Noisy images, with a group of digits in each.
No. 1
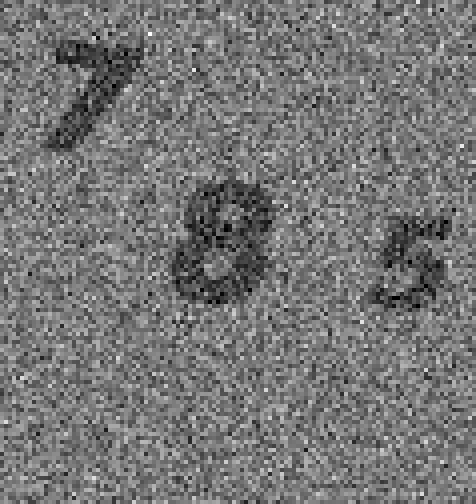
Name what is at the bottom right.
nothing
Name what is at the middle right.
5
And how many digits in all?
3
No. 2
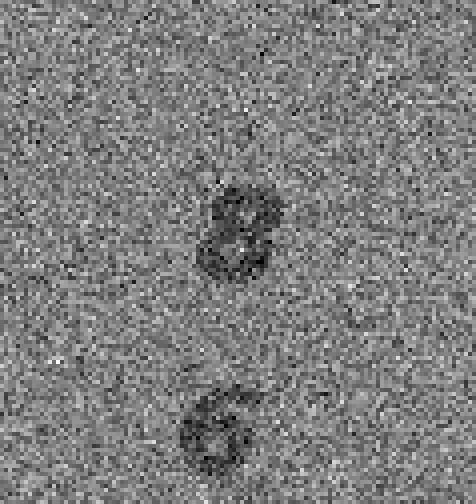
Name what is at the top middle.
nothing
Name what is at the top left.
nothing
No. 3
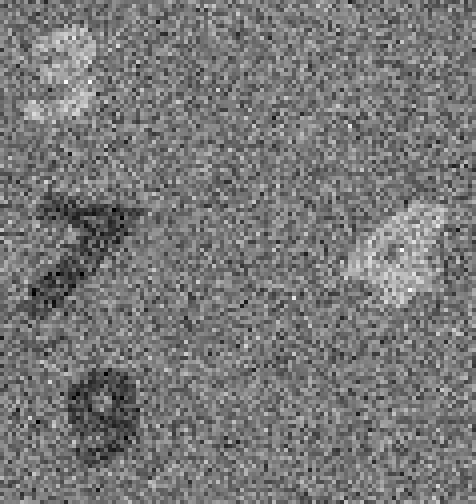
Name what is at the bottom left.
9
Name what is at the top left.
3
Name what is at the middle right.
4
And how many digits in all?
4
